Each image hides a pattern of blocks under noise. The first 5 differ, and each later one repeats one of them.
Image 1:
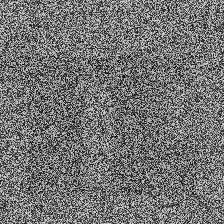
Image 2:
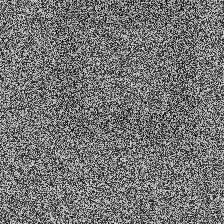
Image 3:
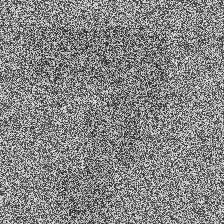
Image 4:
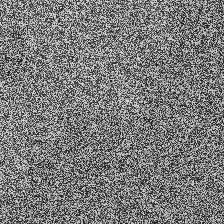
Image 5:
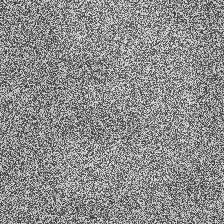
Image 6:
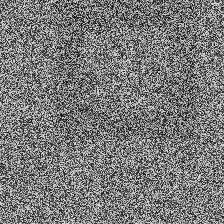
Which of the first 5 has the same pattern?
2
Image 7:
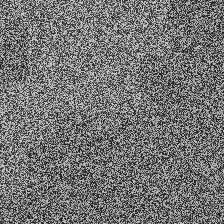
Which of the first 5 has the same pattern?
4
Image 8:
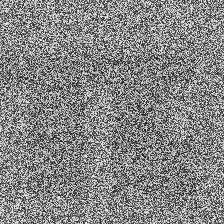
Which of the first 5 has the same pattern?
1
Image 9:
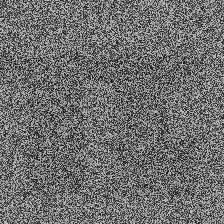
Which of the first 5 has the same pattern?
1
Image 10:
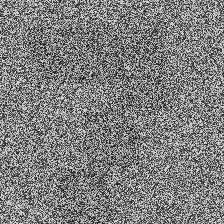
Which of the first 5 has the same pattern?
3
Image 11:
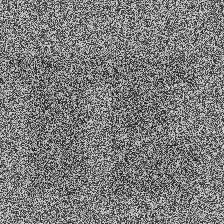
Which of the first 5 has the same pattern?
1
